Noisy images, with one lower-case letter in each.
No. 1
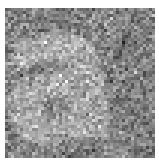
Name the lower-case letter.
a
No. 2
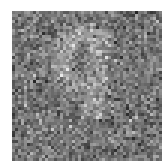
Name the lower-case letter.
q
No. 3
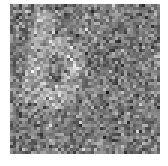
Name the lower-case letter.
b
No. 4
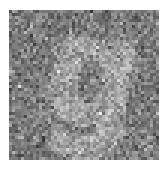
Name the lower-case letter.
g
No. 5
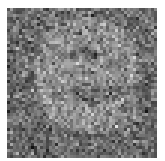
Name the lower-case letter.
e
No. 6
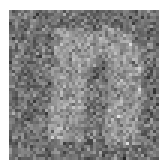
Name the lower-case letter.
n
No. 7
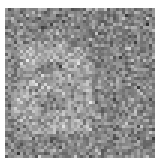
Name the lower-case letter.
a
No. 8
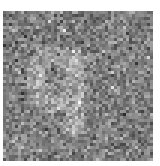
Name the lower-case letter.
q
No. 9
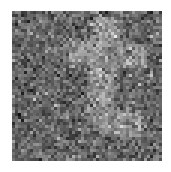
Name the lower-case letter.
t
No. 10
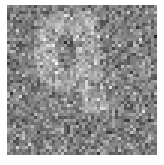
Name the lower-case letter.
q
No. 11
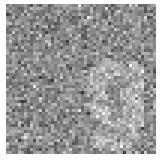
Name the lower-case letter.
g
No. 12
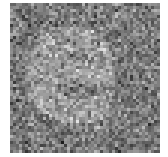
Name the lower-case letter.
e
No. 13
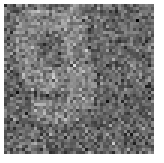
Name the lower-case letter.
g
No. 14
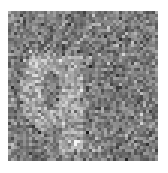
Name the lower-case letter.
q
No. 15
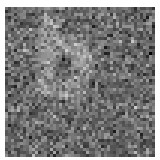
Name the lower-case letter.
b
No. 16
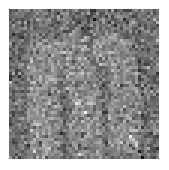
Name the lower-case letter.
m
